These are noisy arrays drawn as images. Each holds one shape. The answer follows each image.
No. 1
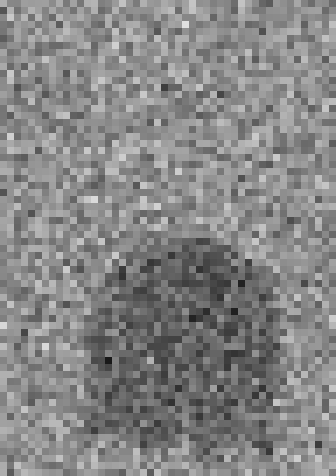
ghost
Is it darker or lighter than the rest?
darker
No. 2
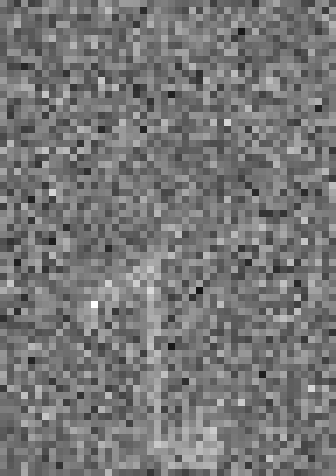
musical note
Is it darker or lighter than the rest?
lighter
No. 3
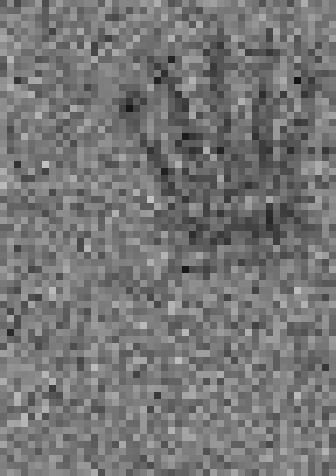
chess queen
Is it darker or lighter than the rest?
darker
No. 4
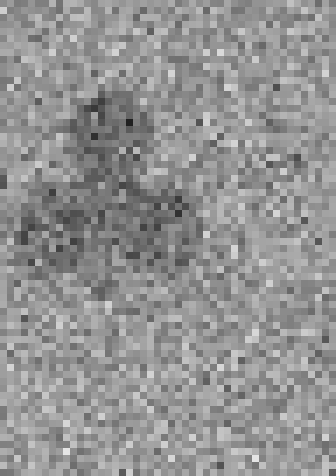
club
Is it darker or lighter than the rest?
darker
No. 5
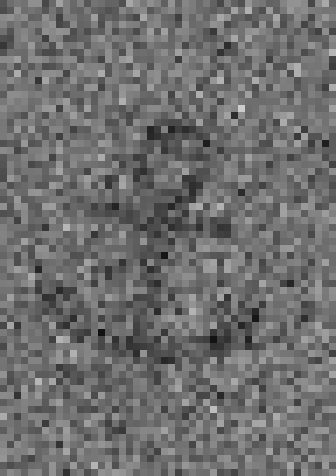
anchor
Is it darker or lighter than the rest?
darker
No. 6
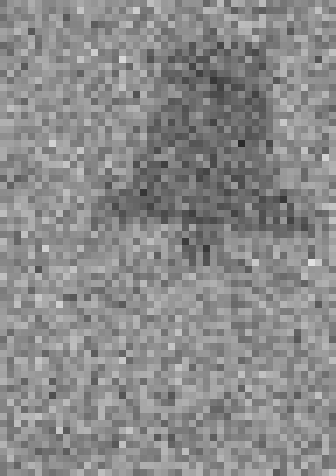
bell
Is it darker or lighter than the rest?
darker
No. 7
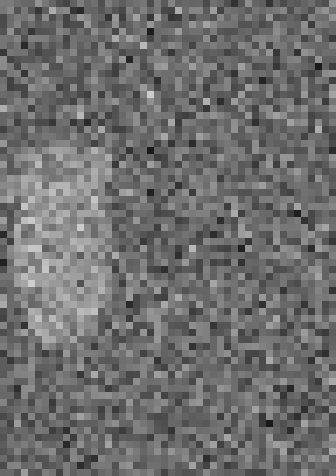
footprint
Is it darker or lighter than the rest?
lighter
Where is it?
middle left
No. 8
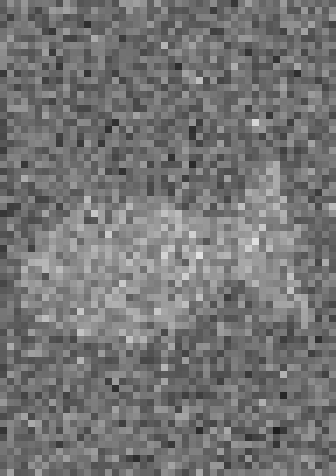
fish
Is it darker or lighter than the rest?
lighter
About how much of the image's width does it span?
nearly all
